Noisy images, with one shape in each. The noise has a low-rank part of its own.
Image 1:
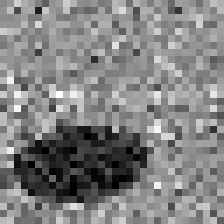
dark ellipse
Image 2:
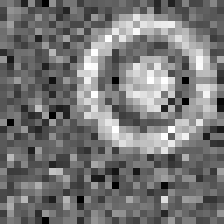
light bullseye
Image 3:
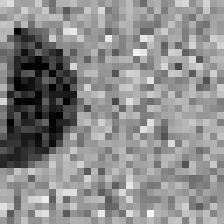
dark half disc
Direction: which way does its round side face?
right
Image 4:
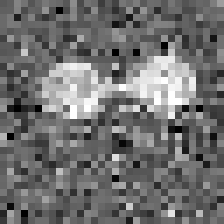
light dumbbell
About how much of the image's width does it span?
two thirds
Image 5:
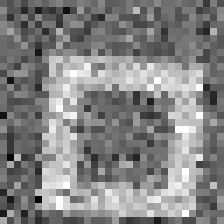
light square frame
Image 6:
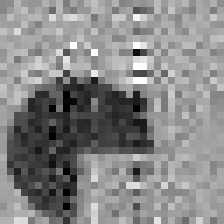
dark disc with a wedge cut out
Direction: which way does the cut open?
down and right
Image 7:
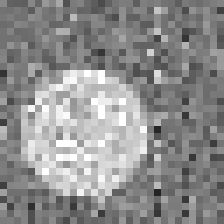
light disc
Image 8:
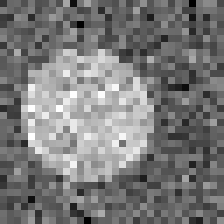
light disc
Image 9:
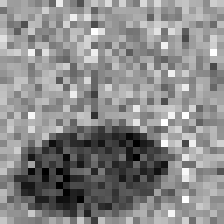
dark ellipse
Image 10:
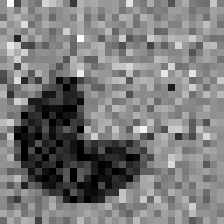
dark disc with a wedge cut out
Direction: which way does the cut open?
up and right
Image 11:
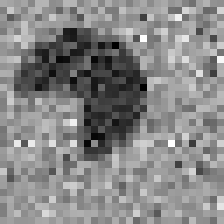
dark disc with a wedge cut out
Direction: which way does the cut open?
down and left
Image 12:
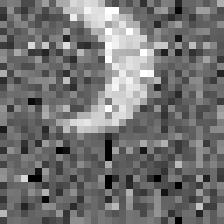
light crescent
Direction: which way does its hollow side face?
left
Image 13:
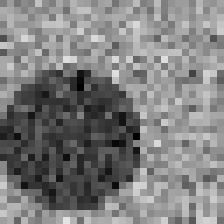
dark disc
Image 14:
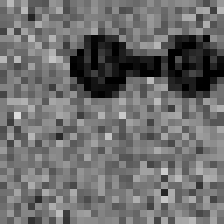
dark dumbbell
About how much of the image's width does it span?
two thirds
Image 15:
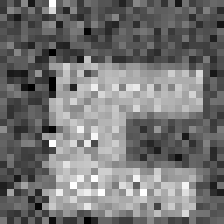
light square with a notch
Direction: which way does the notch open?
right
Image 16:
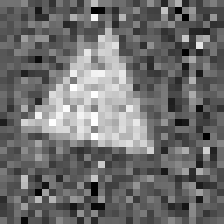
light triangle
